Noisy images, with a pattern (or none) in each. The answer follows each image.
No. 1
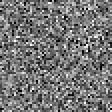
only noise
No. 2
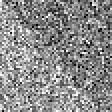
a sharp edge
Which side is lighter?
bottom left
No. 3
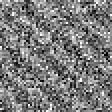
diagonal stripes
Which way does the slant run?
top left to bottom right
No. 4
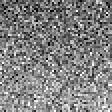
a smooth slope
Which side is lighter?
bottom
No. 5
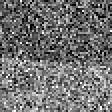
a sharp edge
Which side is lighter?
bottom
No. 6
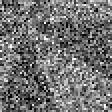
spokes from one point
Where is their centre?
top left
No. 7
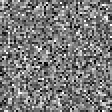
only noise
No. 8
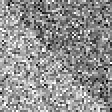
a sharp edge
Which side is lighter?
bottom left
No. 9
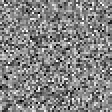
only noise
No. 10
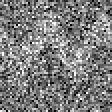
a wavy band
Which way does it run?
left to right
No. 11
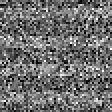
horizontal stripes
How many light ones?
4
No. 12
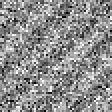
diagonal stripes
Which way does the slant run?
bottom left to top right
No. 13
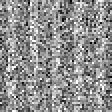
vertical stripes
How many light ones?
5
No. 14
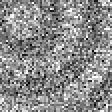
rings round one point
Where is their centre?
top left
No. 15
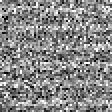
horizontal stripes
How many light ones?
6
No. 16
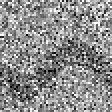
a wavy band
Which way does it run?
left to right
